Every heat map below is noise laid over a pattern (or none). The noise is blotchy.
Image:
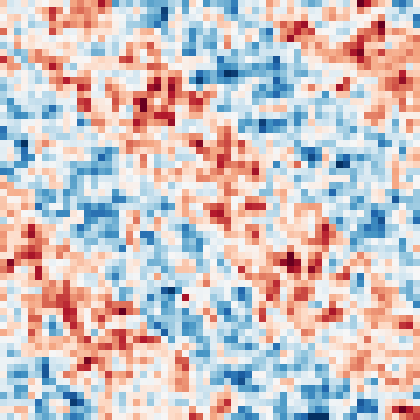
diagonal stripes
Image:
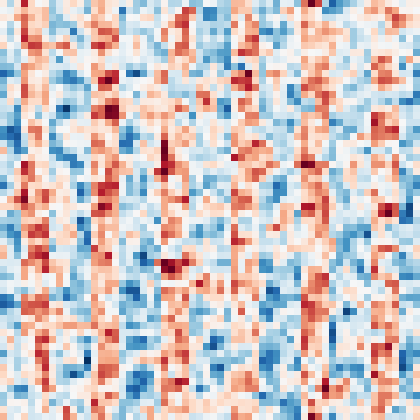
vertical stripes
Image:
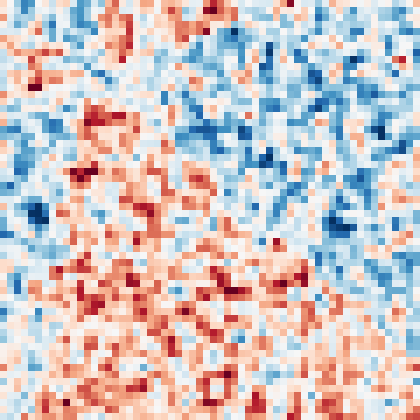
spokes from one point
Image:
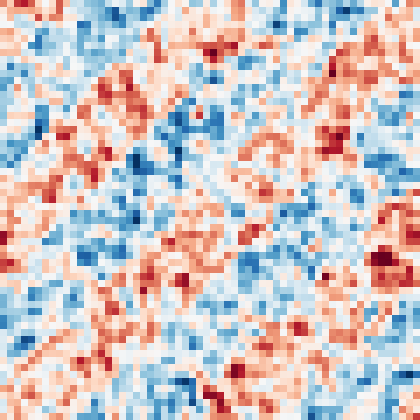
diagonal stripes
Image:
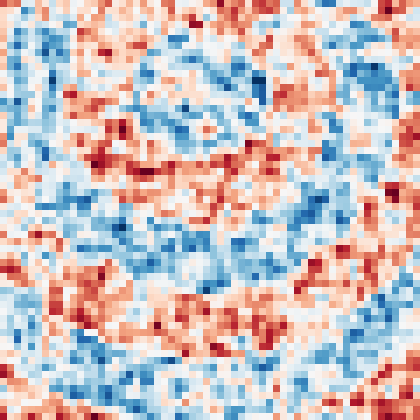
rings round one point
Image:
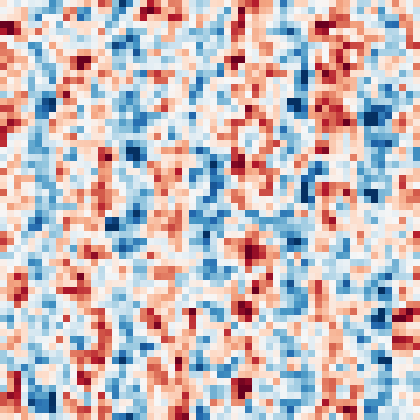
vertical stripes
